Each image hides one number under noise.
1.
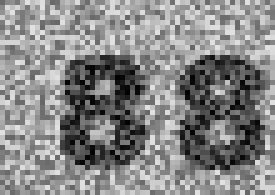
88
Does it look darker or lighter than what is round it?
darker
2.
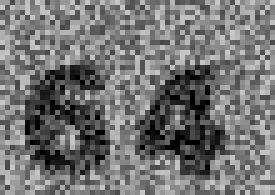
64
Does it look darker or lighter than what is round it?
darker
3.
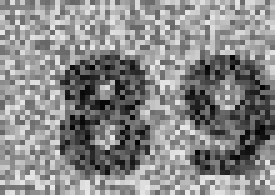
89
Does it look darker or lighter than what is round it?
darker
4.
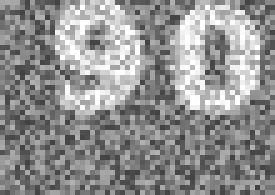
90
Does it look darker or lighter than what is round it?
lighter
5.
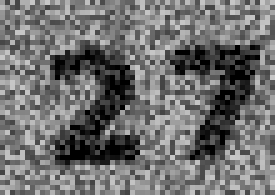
27
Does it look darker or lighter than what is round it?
darker
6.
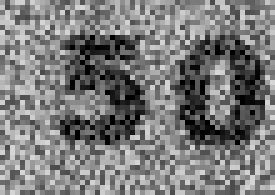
50
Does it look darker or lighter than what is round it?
darker
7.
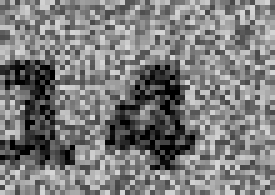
14
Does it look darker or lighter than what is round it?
darker
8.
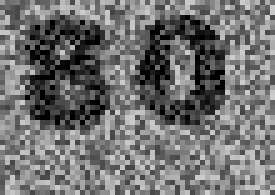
80
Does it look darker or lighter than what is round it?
darker
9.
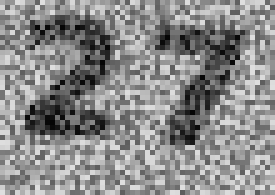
27
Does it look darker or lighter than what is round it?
darker
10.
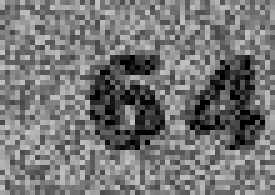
64
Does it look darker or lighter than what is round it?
darker
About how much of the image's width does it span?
two thirds
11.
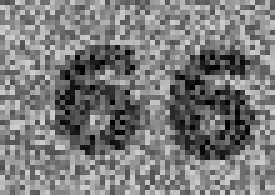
66
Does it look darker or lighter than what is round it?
darker
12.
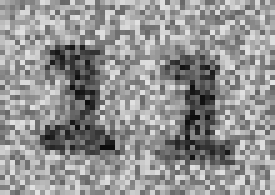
11
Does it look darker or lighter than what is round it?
darker
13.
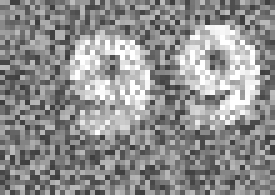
99
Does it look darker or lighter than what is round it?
lighter
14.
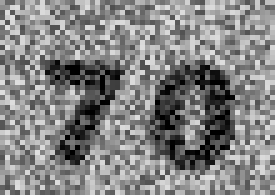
70
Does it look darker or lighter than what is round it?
darker
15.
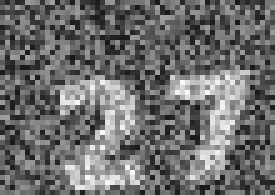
27
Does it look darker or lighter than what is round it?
lighter
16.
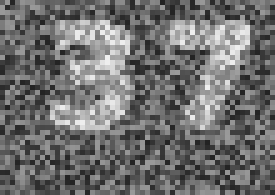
37
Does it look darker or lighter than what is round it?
lighter
